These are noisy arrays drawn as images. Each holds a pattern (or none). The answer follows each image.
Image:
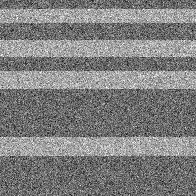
bands of rows
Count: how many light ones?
4
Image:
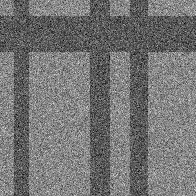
bands of rows crossing bands of columns
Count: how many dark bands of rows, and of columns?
1 and 3
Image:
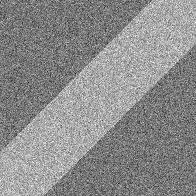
a diagonal band
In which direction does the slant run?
bottom left to top right
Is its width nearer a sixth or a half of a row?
a half
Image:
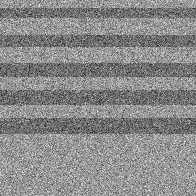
bands of rows
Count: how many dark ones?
5
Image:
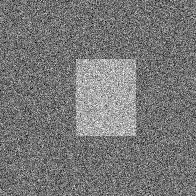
one block
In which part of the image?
centre
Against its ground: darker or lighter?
lighter
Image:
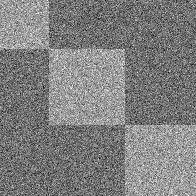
blocks along the diagonal
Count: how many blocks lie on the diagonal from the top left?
3
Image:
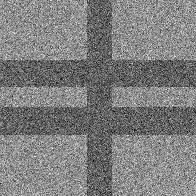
bands of rows crossing bands of columns
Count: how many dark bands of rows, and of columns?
2 and 1
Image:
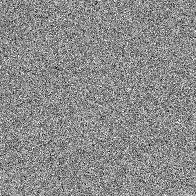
only noise
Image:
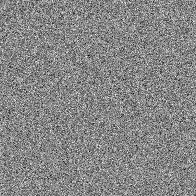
only noise
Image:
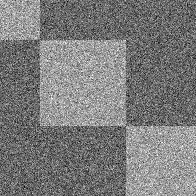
blocks along the diagonal
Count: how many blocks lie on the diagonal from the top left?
3
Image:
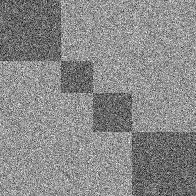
blocks along the diagonal
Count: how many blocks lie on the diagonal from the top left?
4
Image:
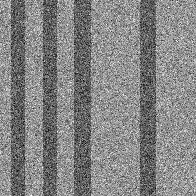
bands of columns
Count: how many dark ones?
4
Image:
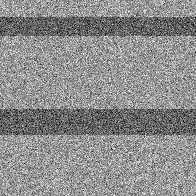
bands of rows
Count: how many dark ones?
2
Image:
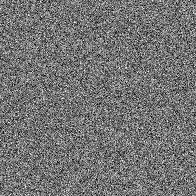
only noise
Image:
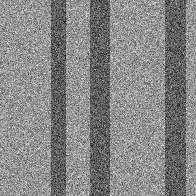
bands of columns
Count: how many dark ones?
3
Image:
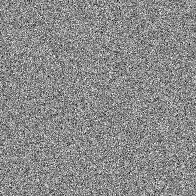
only noise
